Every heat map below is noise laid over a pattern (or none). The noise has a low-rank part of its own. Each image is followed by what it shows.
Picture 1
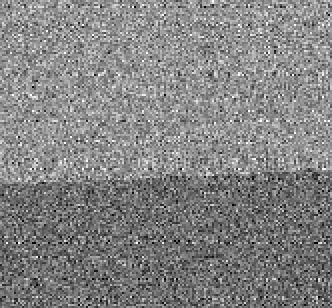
a sharp edge
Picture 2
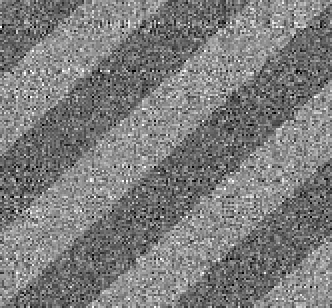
diagonal stripes
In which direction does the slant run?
bottom left to top right
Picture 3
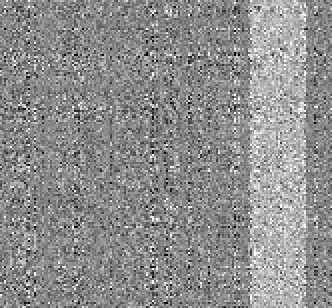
one vertical stripe
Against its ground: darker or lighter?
lighter
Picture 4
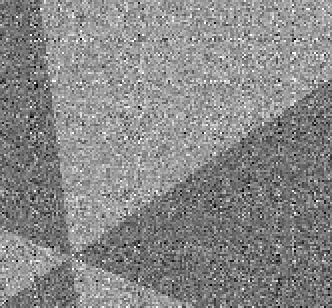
spokes from one point
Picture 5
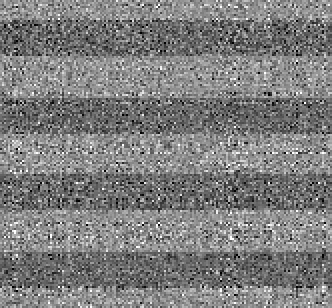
horizontal stripes
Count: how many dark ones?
4
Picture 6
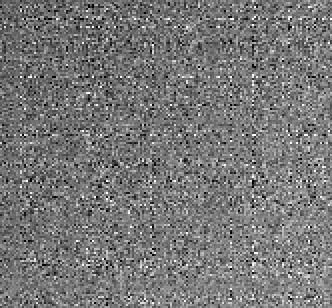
a smooth slope
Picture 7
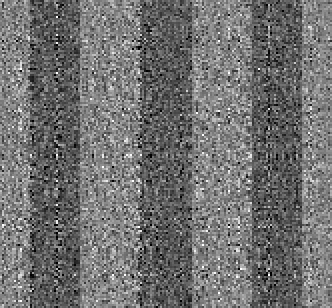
vertical stripes
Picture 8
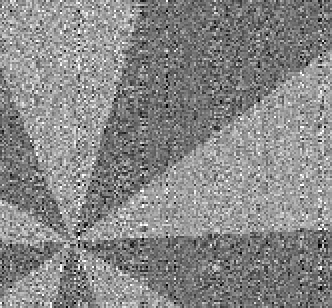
spokes from one point
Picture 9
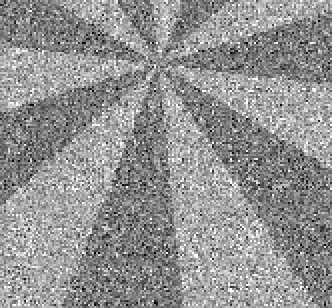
spokes from one point
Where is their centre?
top middle
